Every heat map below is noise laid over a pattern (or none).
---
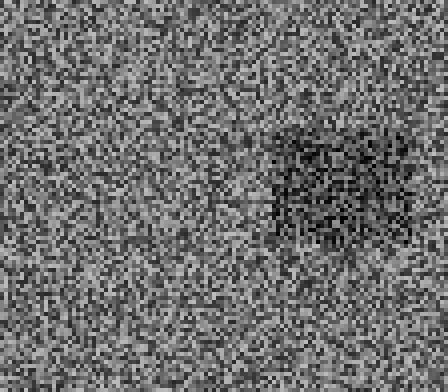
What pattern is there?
one block
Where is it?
middle right
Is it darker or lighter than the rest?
darker
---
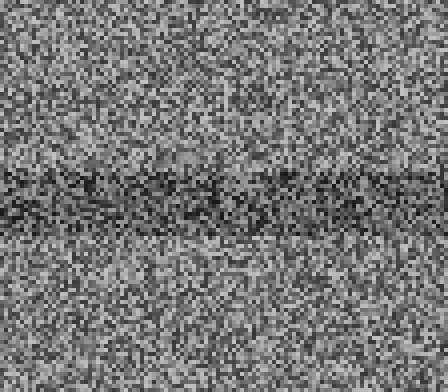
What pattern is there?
one band of rows
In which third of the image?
middle
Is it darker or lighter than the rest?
darker
